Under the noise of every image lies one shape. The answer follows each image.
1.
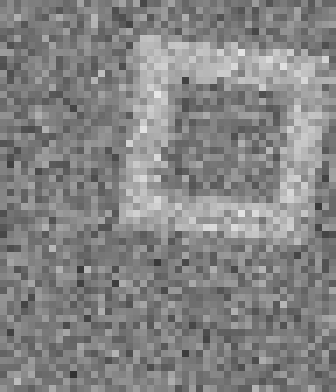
light square frame
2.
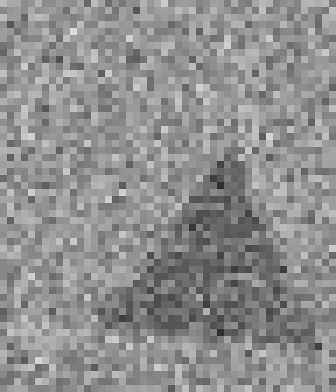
dark triangle
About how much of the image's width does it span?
two thirds
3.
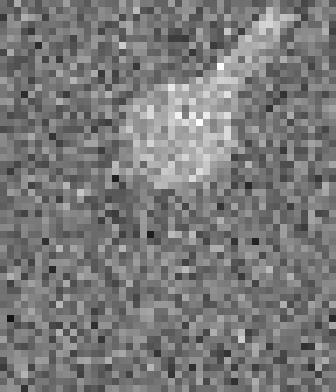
light lollipop
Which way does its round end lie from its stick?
down and left
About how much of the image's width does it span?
half
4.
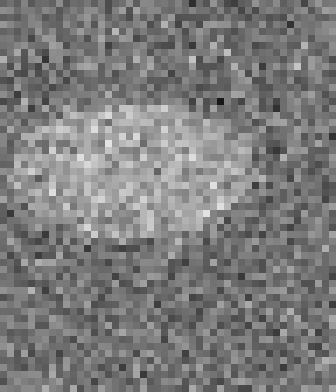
light ellipse
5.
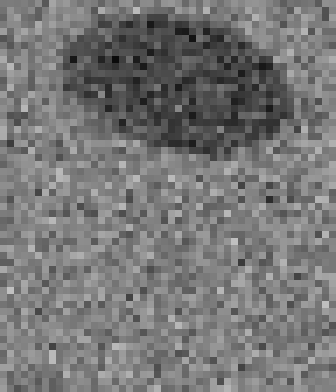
dark ellipse
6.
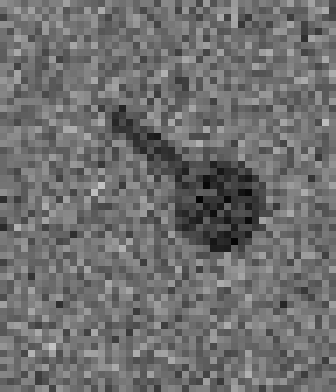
dark lollipop
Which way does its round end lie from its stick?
down and right
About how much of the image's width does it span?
half
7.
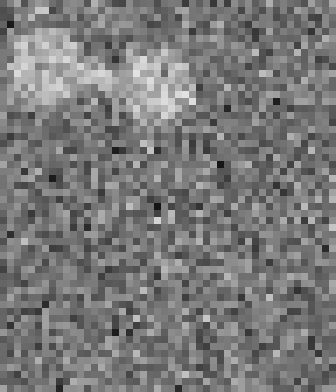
light dumbbell
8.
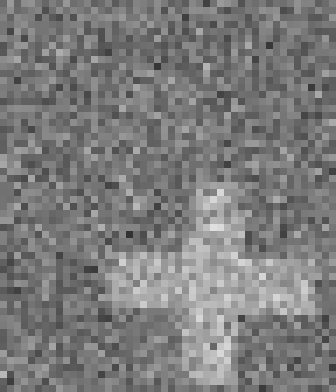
light cross
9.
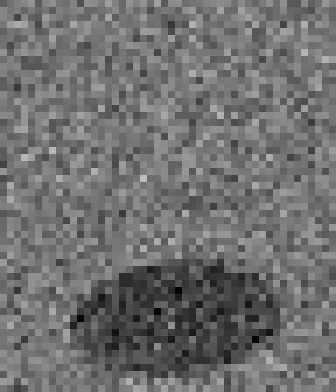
dark ellipse
